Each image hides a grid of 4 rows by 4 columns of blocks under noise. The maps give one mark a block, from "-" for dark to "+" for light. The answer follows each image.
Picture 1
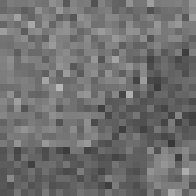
++++
+++-
++--
---+
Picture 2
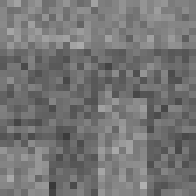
++++
----
--+-
+-+-
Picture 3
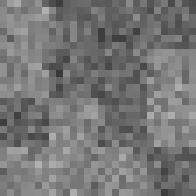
+---
+--+
-+-+
+++-
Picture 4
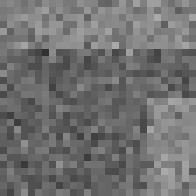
++++
----
---+
---+
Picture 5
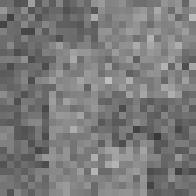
--++
-+++
-+--
-++-
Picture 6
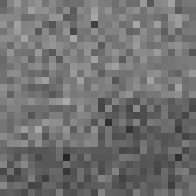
++++
++++
++--
----
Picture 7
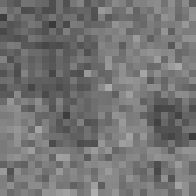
--++
--++
+-+-
++++
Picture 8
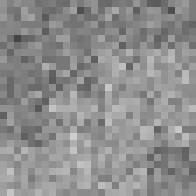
----
--++
-+++
+++-
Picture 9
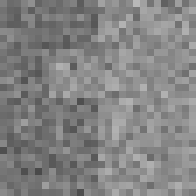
--++
-+++
--++
--++
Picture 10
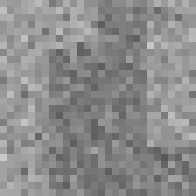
++-+
+--+
+--+
+---
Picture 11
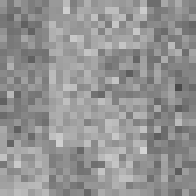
-++-
-+--
-++-
+-+-
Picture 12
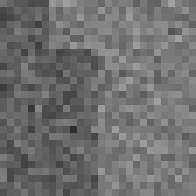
-+++
--++
--++
--++
